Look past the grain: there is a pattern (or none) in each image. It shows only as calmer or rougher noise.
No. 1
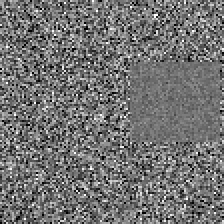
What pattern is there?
one block
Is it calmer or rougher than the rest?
calmer
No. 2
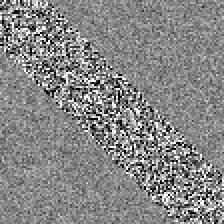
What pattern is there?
a diagonal band
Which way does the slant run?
top left to bottom right
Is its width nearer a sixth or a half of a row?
a half
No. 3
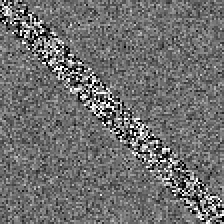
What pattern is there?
a diagonal band
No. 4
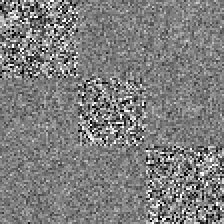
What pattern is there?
blocks along the diagonal
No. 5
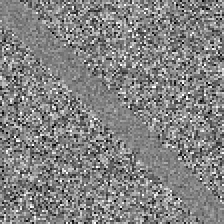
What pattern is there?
a diagonal band
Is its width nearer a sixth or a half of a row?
a sixth
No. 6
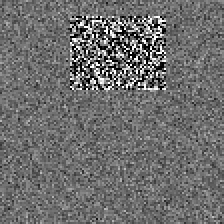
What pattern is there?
one block
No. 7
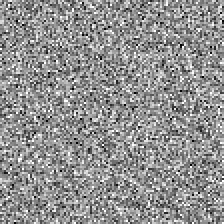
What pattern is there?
only noise
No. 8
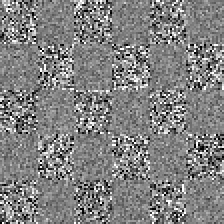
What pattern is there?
a checkerboard
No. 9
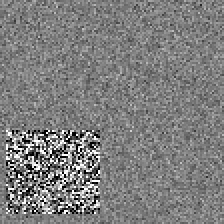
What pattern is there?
one block
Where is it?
bottom left
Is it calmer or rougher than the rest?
rougher
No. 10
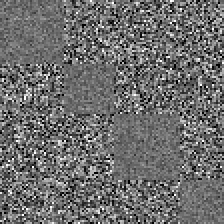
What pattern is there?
blocks along the diagonal
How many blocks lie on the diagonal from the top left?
4
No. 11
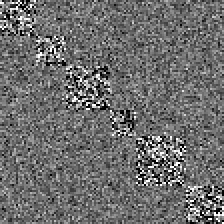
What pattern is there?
blocks along the diagonal
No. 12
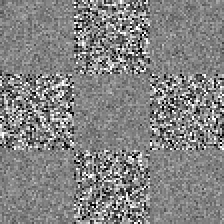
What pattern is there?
a checkerboard
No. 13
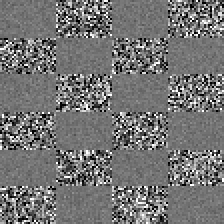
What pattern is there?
a checkerboard
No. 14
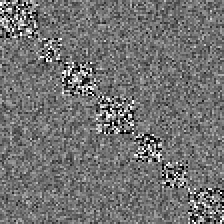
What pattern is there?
blocks along the diagonal
